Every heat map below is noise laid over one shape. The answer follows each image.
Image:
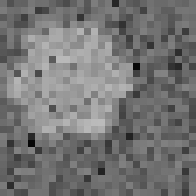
flower
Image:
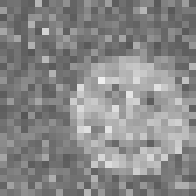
smiling face
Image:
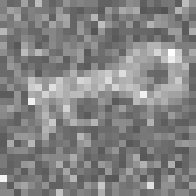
key
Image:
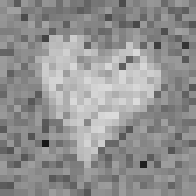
heart
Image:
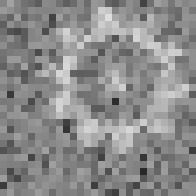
gear
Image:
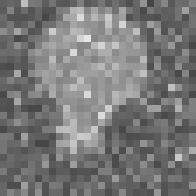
light bulb
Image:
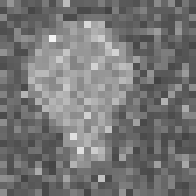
light bulb
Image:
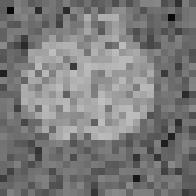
apple
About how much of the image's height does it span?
two thirds
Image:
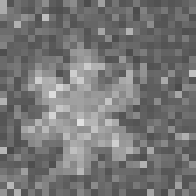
asterisk
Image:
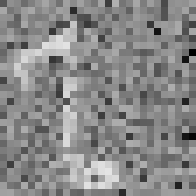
musical note
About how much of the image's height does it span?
nearly all
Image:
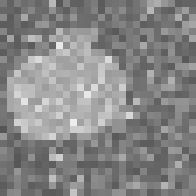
apple
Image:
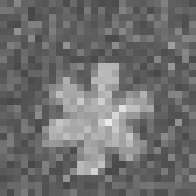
asterisk
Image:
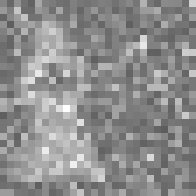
chess bishop
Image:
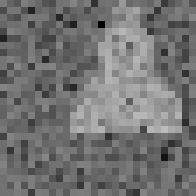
chess pawn
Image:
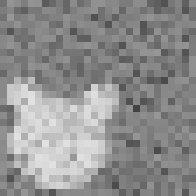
bear's head
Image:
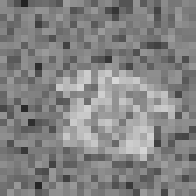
telephone
